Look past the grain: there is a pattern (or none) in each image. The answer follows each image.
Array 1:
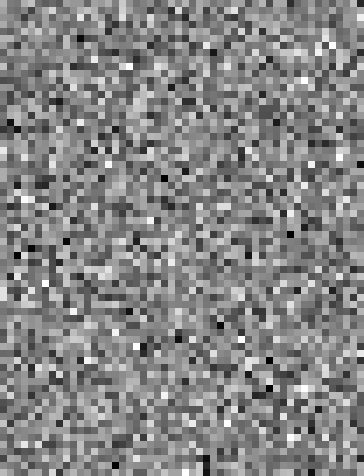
only noise
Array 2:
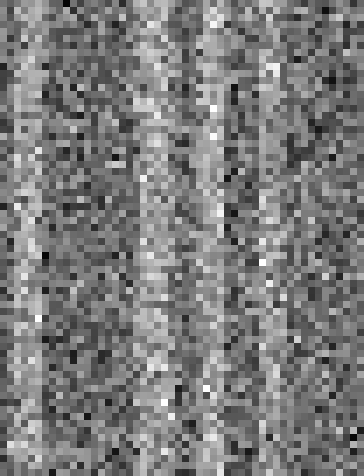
bands of columns
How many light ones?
4
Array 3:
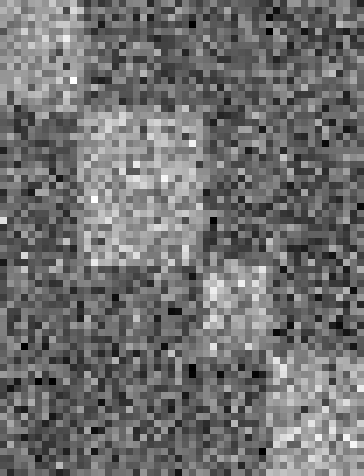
blocks along the diagonal
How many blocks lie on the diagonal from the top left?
4
